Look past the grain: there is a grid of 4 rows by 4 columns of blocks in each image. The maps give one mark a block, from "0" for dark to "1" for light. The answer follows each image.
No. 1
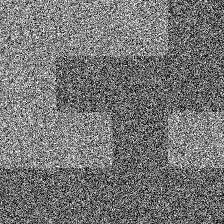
1 1 1 0
1 0 0 0
1 1 0 1
0 0 0 0
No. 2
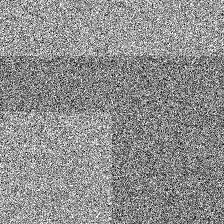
1 1 1 1
0 0 0 0
1 1 0 0
1 1 0 0
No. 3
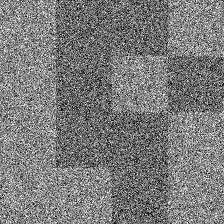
1 0 0 1
1 0 1 0
1 0 0 1
1 1 0 1
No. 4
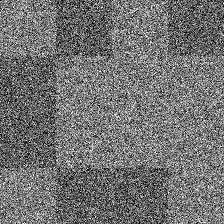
1 0 1 0
0 1 1 1
0 1 1 1
1 0 0 1
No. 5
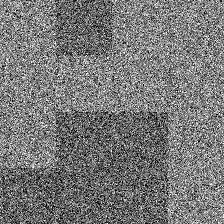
1 0 1 1
1 1 1 1
1 0 0 1
0 0 0 1
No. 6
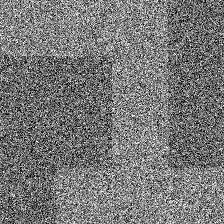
1 1 1 0
0 0 1 0
0 0 1 0
0 1 1 1
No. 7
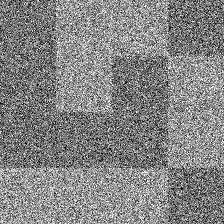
0 1 1 0
0 1 0 1
0 0 0 1
1 1 1 0
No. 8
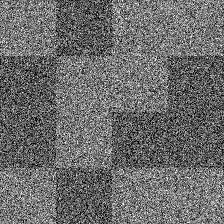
1 0 1 1
0 1 1 0
0 1 0 0
1 0 1 1
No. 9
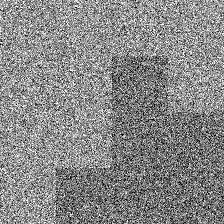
1 1 1 1
1 1 0 1
1 1 0 0
1 0 0 0
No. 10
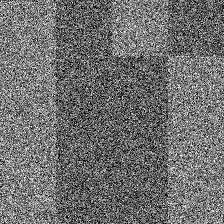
1 0 1 0
1 0 0 1
1 0 0 1
1 0 0 1
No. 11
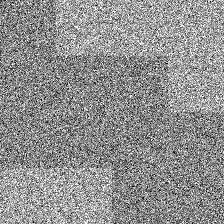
0 1 1 1
0 0 0 1
0 0 0 0
1 1 0 0
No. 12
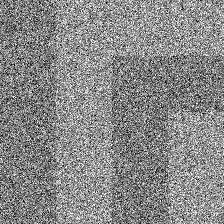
0 1 1 1
0 1 0 0
0 1 0 1
0 1 0 1
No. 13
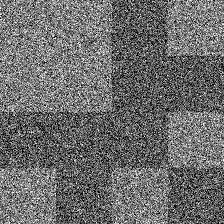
1 1 0 1
1 1 0 0
0 0 0 1
1 0 1 0
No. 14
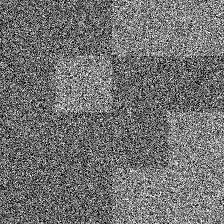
0 0 1 1
0 1 0 0
0 0 0 1
0 0 1 1
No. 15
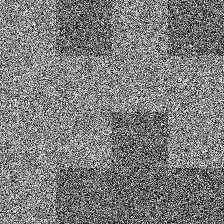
1 0 1 0
1 1 1 1
1 1 0 1
1 0 0 0
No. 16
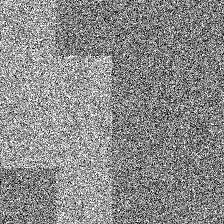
1 0 0 0
1 1 0 0
1 1 0 0
0 1 0 0
